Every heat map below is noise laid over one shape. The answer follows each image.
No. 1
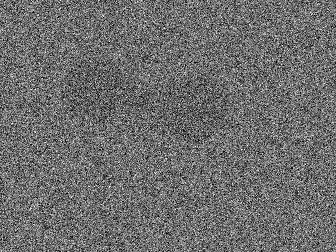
dumbbell
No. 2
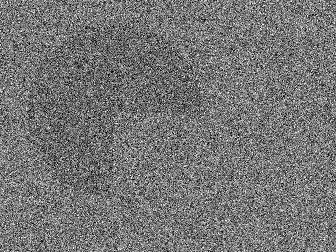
disc with a wedge cut out
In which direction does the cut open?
down and right
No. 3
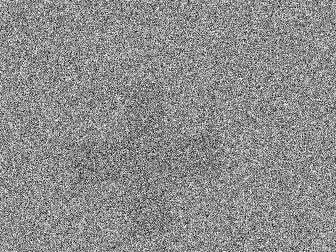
cross
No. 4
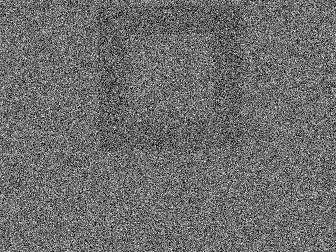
square frame
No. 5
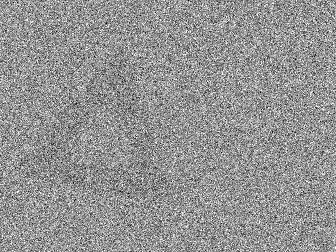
triangle frame
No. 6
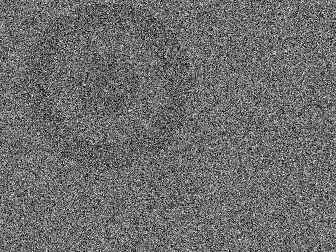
bullseye
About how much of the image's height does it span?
two thirds
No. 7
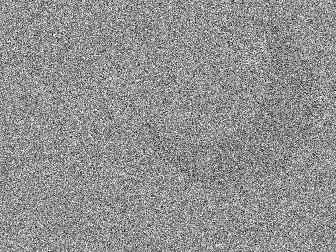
crescent
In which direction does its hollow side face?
up and left
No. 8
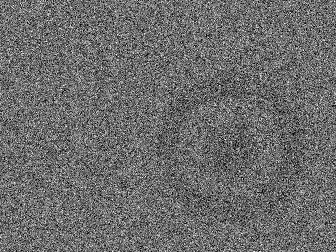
bullseye
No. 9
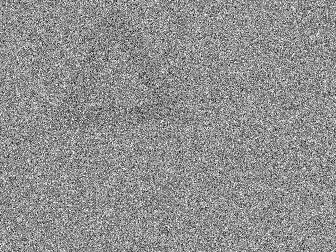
triangle frame
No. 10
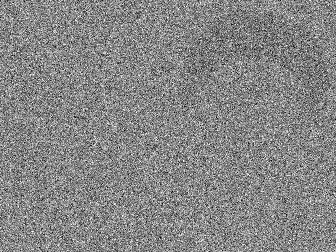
crescent
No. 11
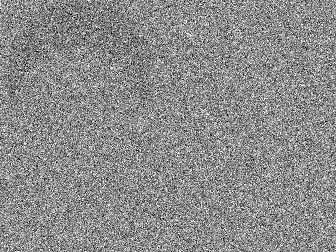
crescent
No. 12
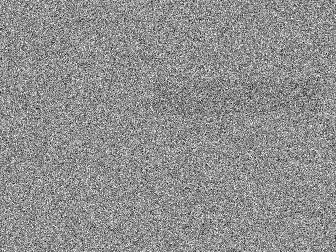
bar
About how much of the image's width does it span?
half
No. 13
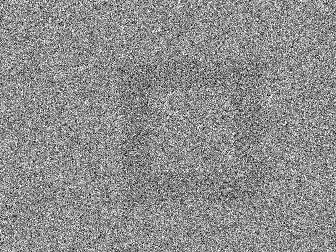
square frame
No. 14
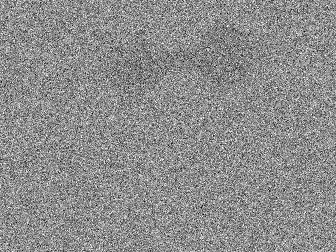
dumbbell
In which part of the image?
top middle
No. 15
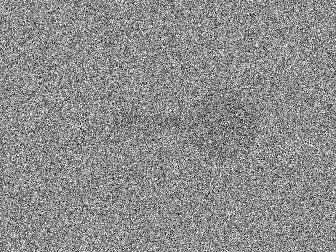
lollipop
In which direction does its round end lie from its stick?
right
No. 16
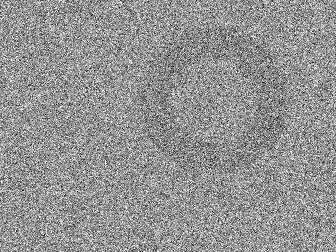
ring
